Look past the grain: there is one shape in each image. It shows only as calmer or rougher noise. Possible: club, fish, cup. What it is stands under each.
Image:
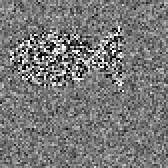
fish
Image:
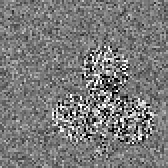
club
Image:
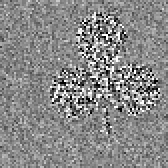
club
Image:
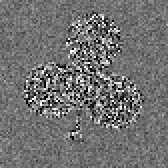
club
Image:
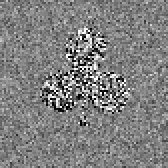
club
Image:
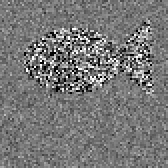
fish
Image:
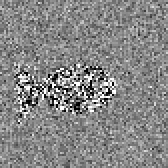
fish
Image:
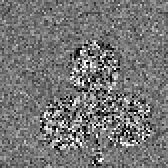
club
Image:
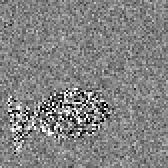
fish
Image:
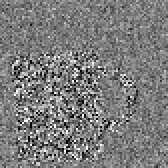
cup
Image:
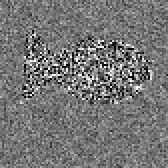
fish
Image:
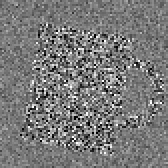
cup
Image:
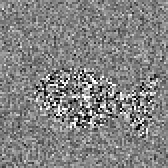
fish
